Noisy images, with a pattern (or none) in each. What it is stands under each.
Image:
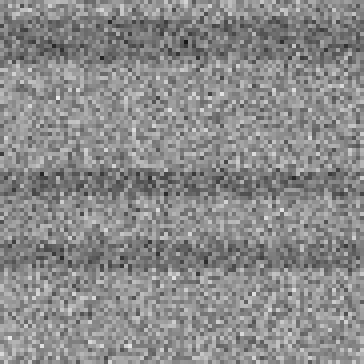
bands of rows
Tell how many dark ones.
3
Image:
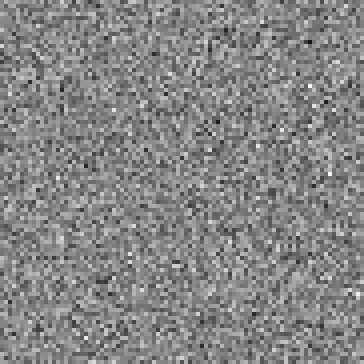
only noise
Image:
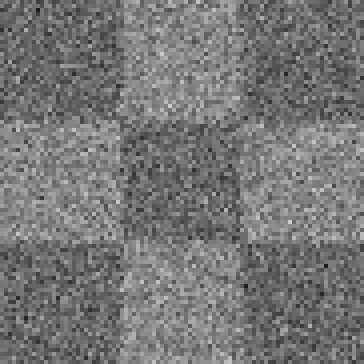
a checkerboard
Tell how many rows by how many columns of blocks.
3 by 3
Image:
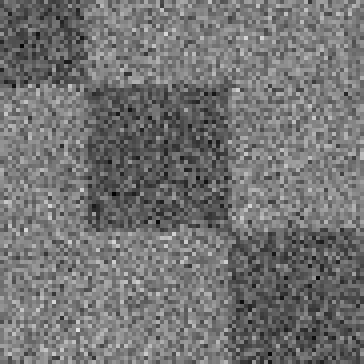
blocks along the diagonal
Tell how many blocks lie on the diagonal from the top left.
3
